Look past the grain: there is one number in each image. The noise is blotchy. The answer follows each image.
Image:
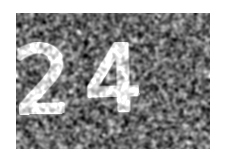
24
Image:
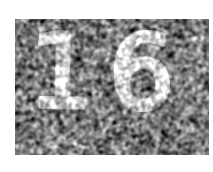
16
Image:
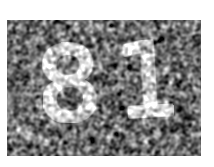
81
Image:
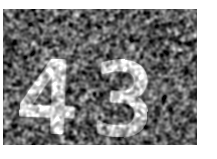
43
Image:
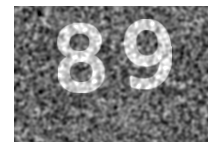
89
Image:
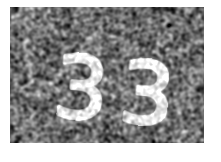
33
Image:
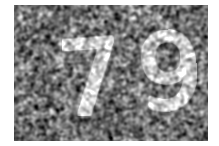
79
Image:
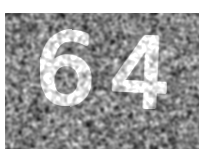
64
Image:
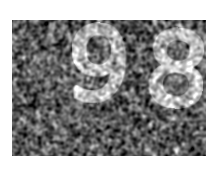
98
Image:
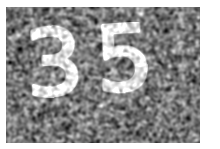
35
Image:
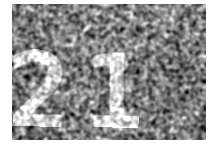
21
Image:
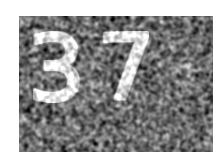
37
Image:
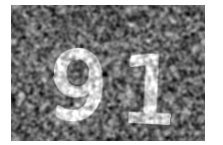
91
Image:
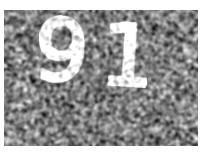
91
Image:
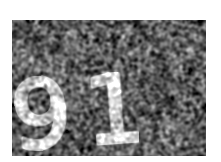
91
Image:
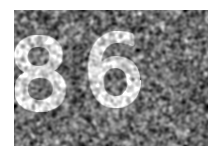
86
